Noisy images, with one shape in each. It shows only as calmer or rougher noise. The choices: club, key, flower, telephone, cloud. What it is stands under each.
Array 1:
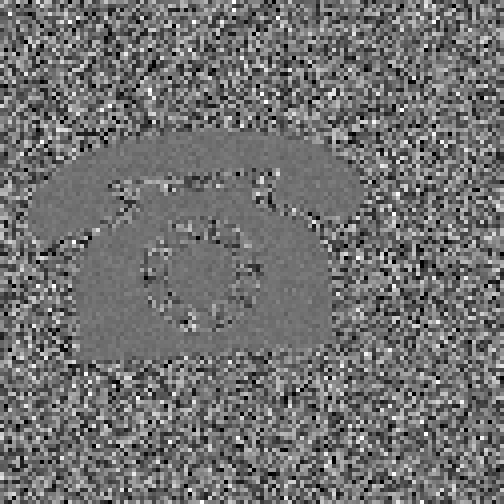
telephone
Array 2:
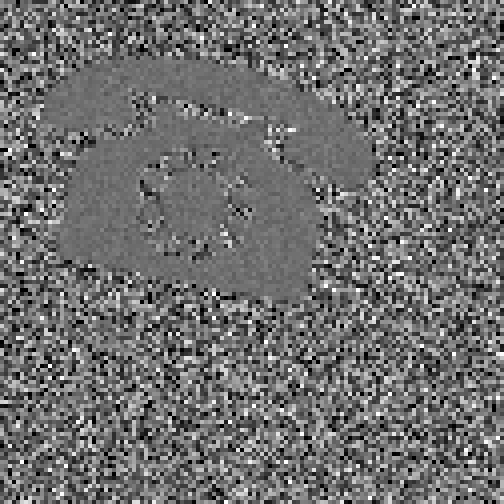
telephone
